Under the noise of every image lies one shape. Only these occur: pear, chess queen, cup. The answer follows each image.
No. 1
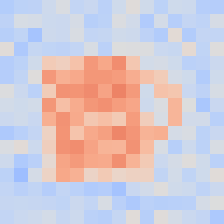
cup
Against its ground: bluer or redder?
redder
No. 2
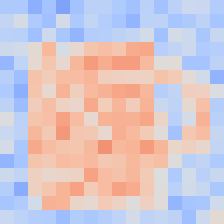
cup
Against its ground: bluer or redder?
redder
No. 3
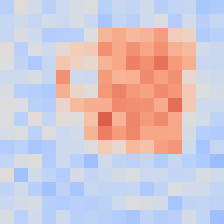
cup
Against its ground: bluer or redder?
redder
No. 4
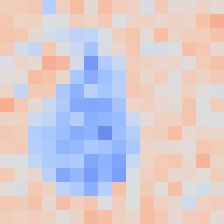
pear
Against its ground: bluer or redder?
bluer
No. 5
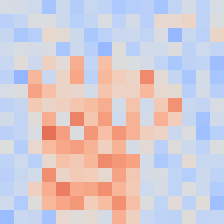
chess queen
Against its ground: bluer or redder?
redder
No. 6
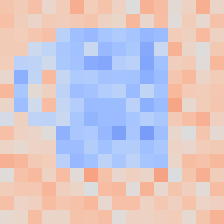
cup
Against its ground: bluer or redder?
bluer
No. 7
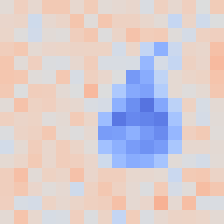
pear
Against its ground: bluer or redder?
bluer
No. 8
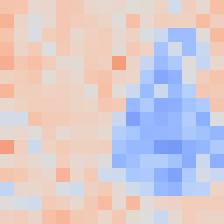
pear
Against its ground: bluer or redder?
bluer
